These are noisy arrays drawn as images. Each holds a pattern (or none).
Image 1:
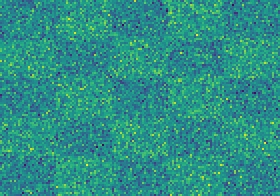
a checkerboard
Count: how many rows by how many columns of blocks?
5 by 5
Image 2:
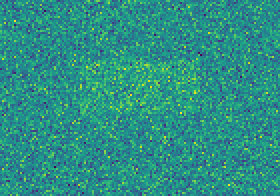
one block
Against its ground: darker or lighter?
lighter
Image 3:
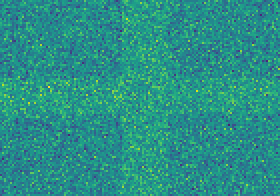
bands of rows crossing bands of columns
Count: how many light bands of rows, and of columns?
1 and 1
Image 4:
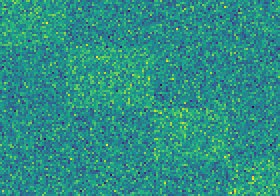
blocks along the diagonal
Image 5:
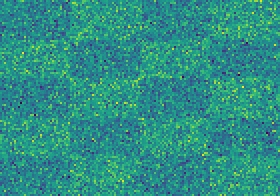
a checkerboard
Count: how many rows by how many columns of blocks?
5 by 4
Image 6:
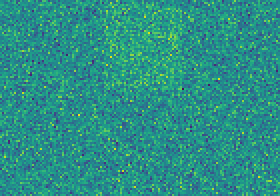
one block
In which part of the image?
top middle
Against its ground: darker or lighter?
lighter
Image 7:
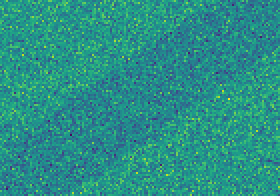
a diagonal band
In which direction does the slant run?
bottom left to top right
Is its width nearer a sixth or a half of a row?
a half
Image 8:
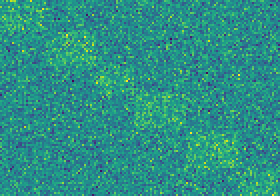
blocks along the diagonal
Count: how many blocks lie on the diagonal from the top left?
6
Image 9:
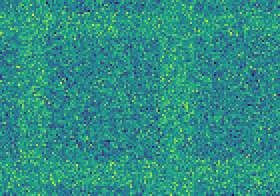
bands of rows crossing bands of columns
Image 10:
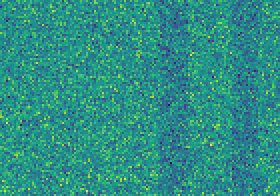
bands of columns
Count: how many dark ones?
2
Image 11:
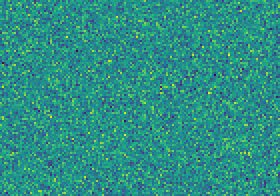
only noise
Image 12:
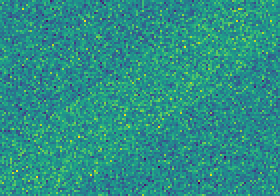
a diagonal band
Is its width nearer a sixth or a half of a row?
a half
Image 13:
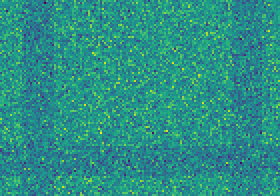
bands of rows crossing bands of columns
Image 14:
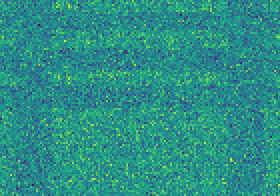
bands of rows crossing bands of columns
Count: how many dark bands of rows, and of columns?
3 and 2
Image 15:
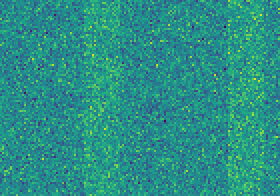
bands of columns
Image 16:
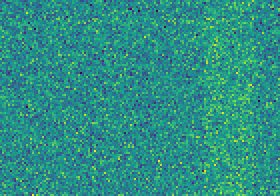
one band of columns
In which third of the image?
right
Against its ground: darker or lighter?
lighter
